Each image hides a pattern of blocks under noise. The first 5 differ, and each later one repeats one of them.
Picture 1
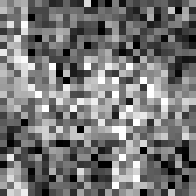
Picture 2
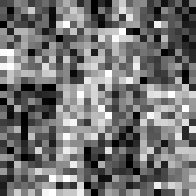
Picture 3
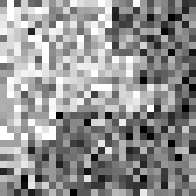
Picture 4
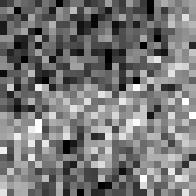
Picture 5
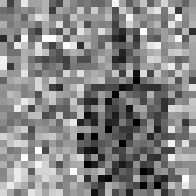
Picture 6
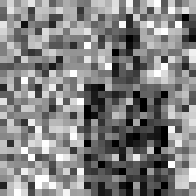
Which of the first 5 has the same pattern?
5
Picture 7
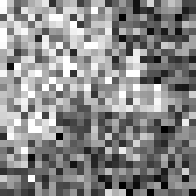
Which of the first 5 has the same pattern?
3
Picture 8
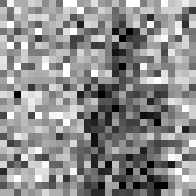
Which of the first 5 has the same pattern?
5
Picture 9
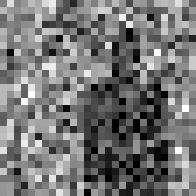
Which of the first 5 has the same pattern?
5
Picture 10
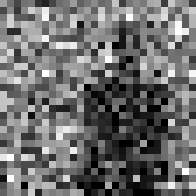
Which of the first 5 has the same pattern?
5
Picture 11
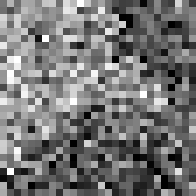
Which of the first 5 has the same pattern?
3
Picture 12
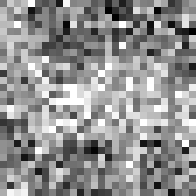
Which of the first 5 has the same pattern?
1
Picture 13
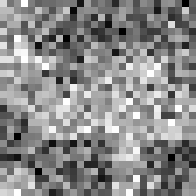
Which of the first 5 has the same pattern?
1
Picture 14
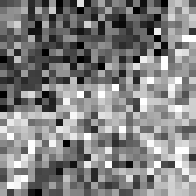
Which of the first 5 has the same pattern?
4
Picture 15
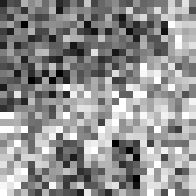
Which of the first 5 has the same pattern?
4
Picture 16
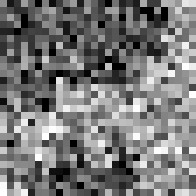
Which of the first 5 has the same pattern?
4
